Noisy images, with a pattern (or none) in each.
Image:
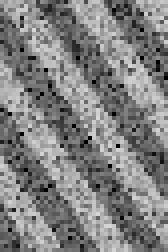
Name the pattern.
diagonal stripes
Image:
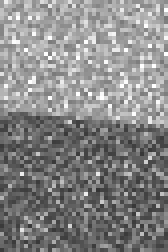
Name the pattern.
a sharp edge
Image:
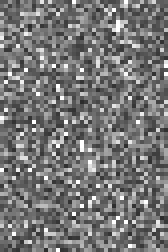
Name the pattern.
only noise
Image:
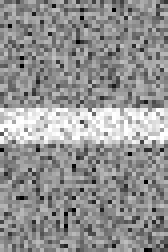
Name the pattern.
one horizontal stripe
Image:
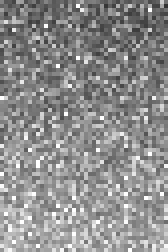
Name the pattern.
a smooth slope
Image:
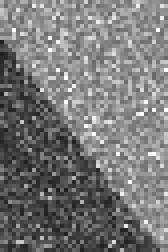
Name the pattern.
a sharp edge
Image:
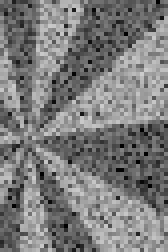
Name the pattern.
spokes from one point
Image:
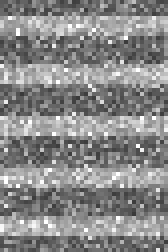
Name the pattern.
horizontal stripes
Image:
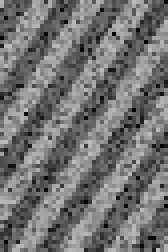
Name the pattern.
diagonal stripes
